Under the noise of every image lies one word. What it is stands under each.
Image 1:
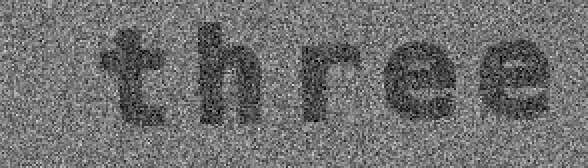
three
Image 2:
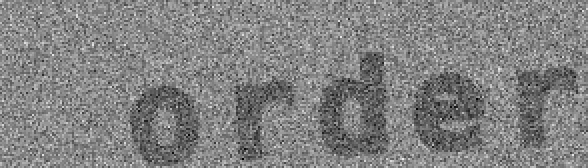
order
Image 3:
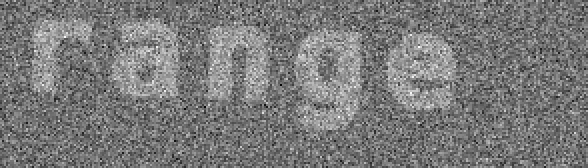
range
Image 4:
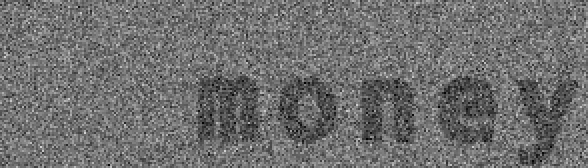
money
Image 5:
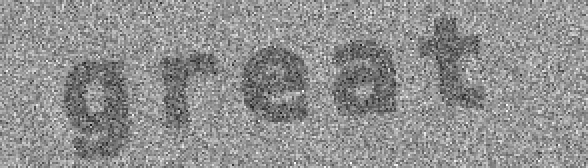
great
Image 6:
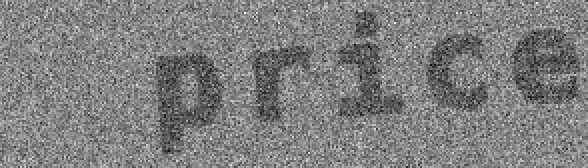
price
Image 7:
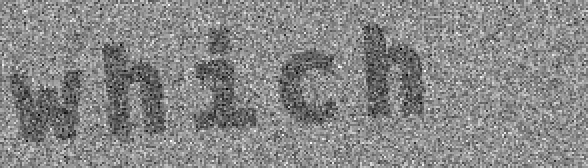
which
